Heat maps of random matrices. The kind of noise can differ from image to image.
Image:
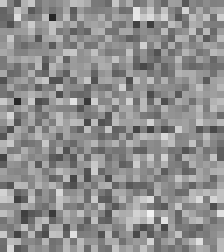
low rank plus noise
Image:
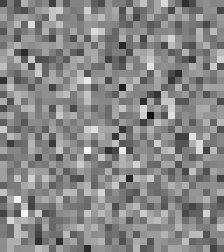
independent entries
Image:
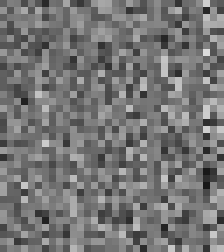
columns of uneven size
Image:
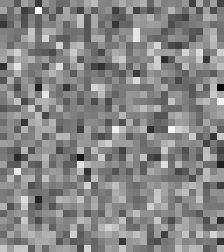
low rank plus noise
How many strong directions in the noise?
three or four
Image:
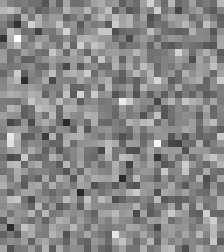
low rank plus noise
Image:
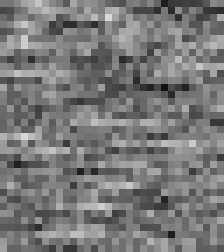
streaked along the rows
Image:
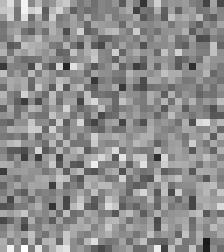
low rank plus noise
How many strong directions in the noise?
two
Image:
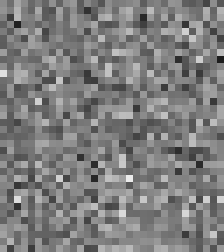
low rank plus noise
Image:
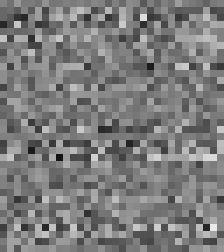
rows of uneven size
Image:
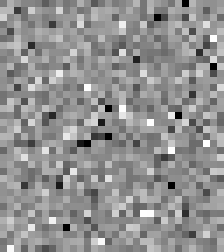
heavy tails
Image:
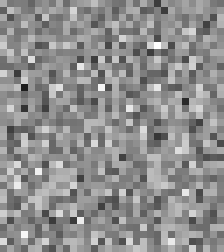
low rank plus noise
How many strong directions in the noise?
one
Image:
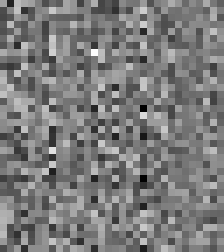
columns of uneven size
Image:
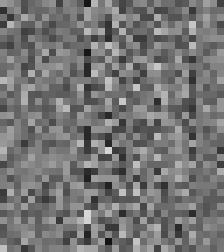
columns of uneven size
